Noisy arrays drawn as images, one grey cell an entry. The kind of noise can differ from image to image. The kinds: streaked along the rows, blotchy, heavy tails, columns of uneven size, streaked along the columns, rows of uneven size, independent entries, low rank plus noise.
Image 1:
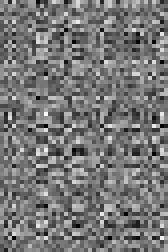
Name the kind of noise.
low rank plus noise
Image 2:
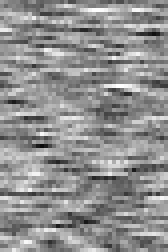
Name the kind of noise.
streaked along the rows
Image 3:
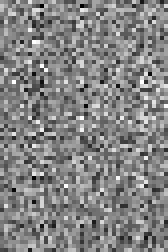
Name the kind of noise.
low rank plus noise
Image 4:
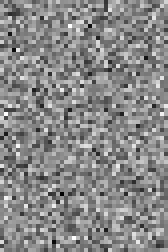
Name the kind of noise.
independent entries
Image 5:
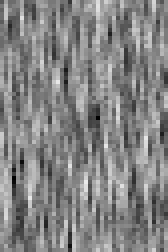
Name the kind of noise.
streaked along the columns
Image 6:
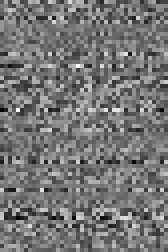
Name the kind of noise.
rows of uneven size
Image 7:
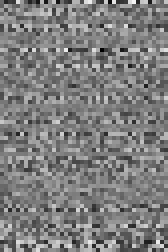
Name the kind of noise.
rows of uneven size
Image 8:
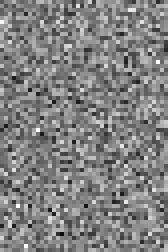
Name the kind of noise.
independent entries
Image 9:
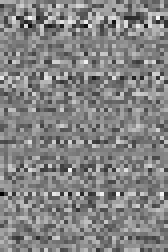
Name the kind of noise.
rows of uneven size
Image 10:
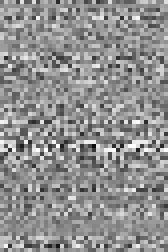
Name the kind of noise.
rows of uneven size
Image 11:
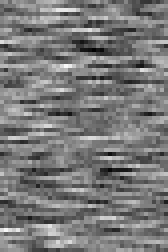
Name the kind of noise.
streaked along the rows
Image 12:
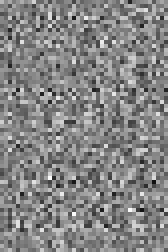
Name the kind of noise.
low rank plus noise
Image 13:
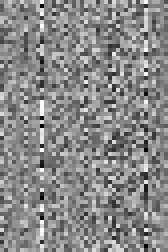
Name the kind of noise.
columns of uneven size
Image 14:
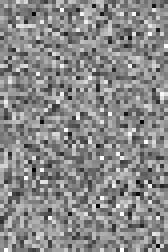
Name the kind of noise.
independent entries
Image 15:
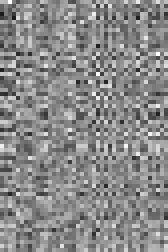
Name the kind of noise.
low rank plus noise
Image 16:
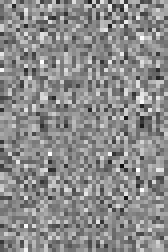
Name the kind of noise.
low rank plus noise
